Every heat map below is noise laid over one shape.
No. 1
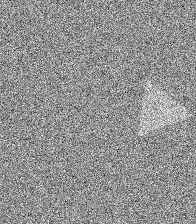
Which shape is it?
triangle
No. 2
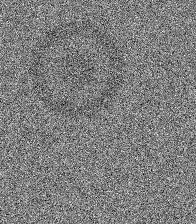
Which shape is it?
bullseye
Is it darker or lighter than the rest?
darker
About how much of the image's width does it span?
half
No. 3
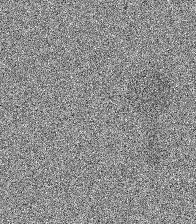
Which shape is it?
lollipop
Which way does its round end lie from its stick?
up
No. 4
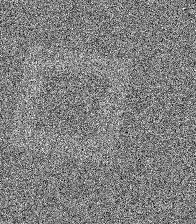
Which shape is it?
square frame
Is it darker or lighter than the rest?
lighter
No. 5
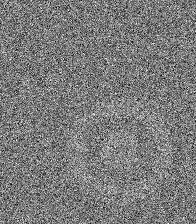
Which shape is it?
bullseye
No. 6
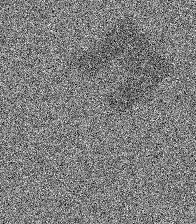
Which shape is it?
square with a notch
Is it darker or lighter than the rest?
darker
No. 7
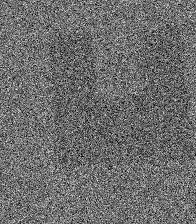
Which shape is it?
square with a notch
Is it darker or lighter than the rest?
darker
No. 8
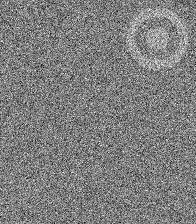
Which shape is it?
bullseye
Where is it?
top right
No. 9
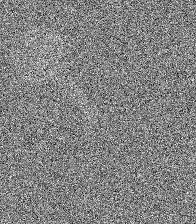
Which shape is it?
lollipop
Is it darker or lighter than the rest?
lighter
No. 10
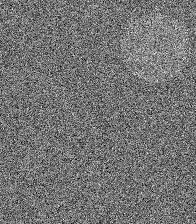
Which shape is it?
disc
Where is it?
top right
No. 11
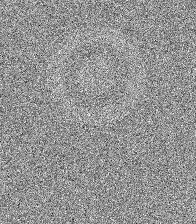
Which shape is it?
bullseye
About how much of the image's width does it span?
half
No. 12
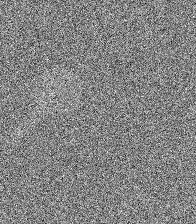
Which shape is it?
lollipop
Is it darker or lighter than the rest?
lighter
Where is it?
middle left
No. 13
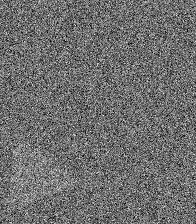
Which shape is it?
triangle
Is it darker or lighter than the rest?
lighter
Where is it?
bottom left
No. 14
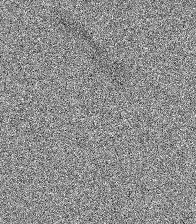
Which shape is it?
bar
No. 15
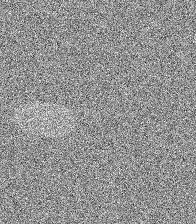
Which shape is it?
ellipse
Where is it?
middle left
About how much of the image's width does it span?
a third
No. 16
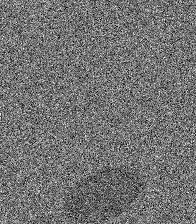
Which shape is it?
ellipse
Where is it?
bottom middle
